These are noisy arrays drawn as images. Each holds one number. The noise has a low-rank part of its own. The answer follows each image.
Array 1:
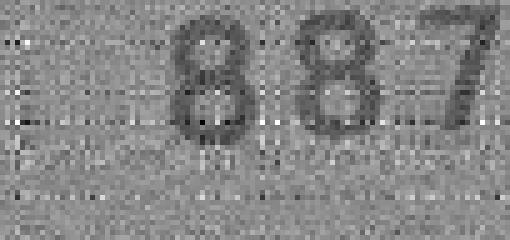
887
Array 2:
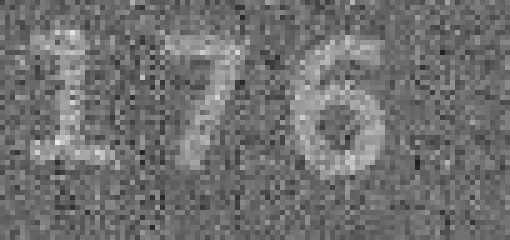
176
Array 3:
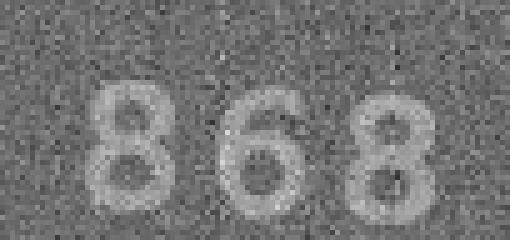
868
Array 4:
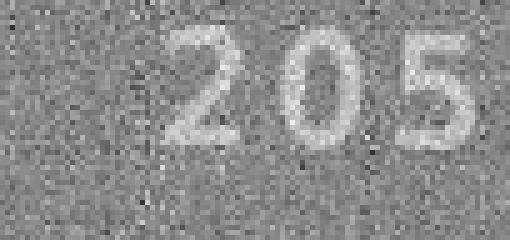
205
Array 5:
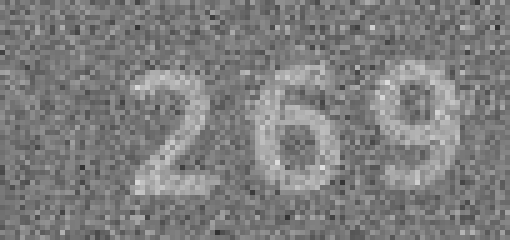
269
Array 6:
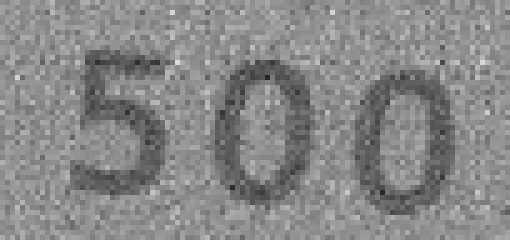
500
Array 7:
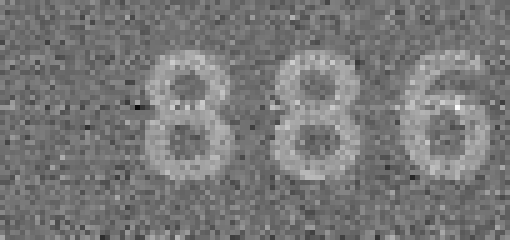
886
